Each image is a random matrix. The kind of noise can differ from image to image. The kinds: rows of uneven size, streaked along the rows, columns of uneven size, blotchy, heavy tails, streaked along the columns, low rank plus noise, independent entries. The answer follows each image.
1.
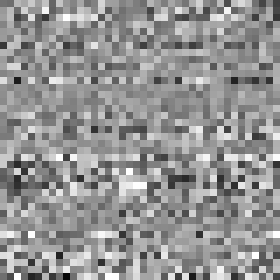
rows of uneven size
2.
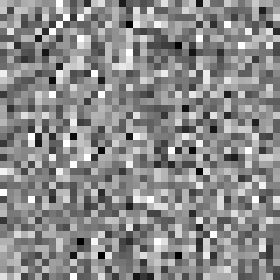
low rank plus noise
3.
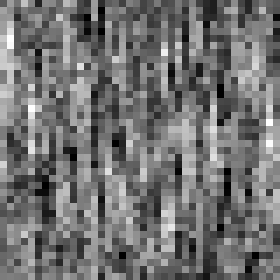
streaked along the columns
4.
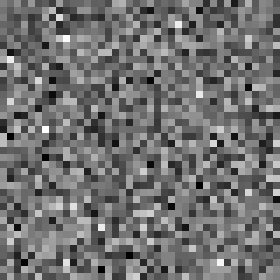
independent entries
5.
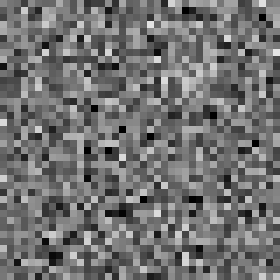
low rank plus noise
